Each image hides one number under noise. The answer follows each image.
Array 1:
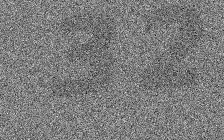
32
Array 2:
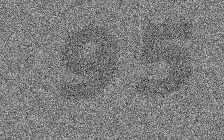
95
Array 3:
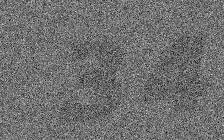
34
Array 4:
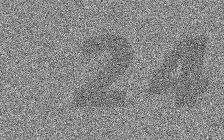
24
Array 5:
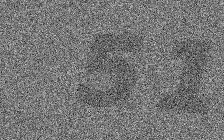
51
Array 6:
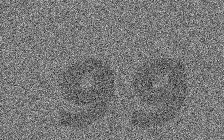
99
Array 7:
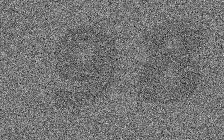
98
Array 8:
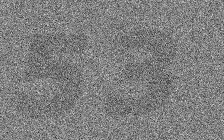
53
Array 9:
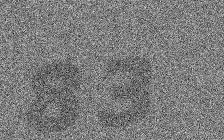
83
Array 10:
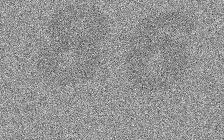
86
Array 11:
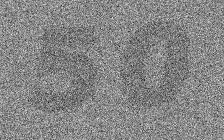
50
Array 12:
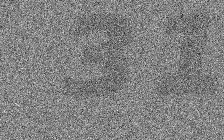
31
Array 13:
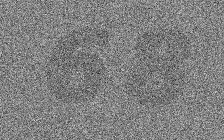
68
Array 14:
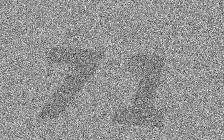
71
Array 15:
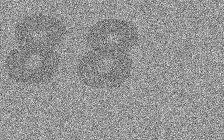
88
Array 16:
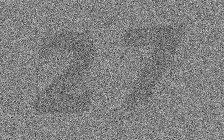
27
